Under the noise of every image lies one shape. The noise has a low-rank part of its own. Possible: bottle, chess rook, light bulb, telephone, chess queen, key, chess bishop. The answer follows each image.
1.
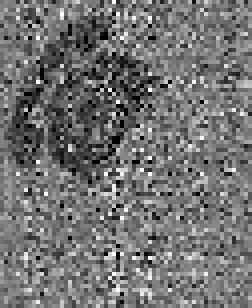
telephone
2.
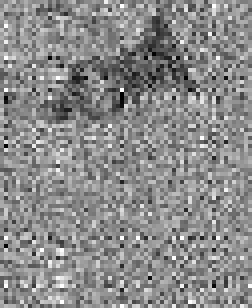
chess bishop
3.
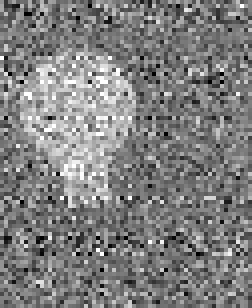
light bulb
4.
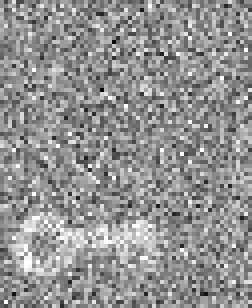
key
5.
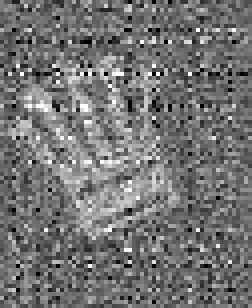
chess queen
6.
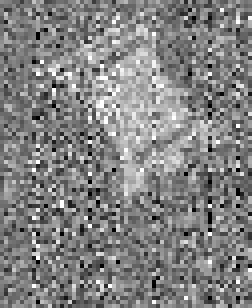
chess rook
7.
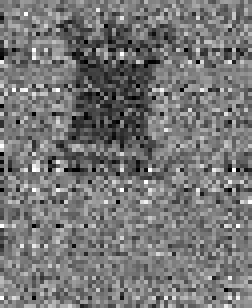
chess rook
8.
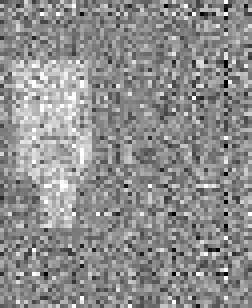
bottle
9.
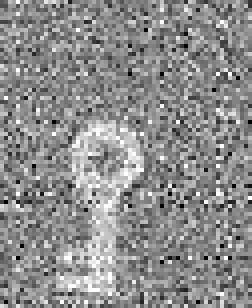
key
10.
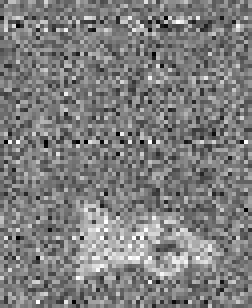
chess bishop
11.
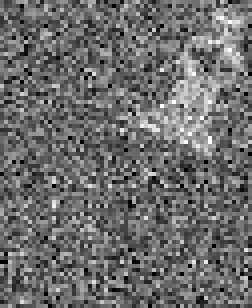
chess bishop
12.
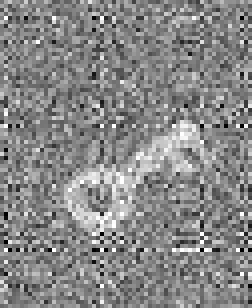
key
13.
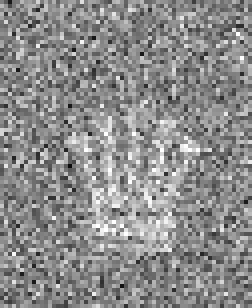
chess queen
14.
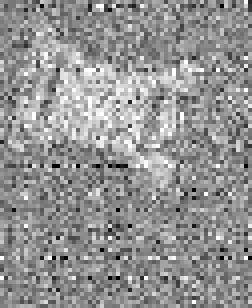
chess rook
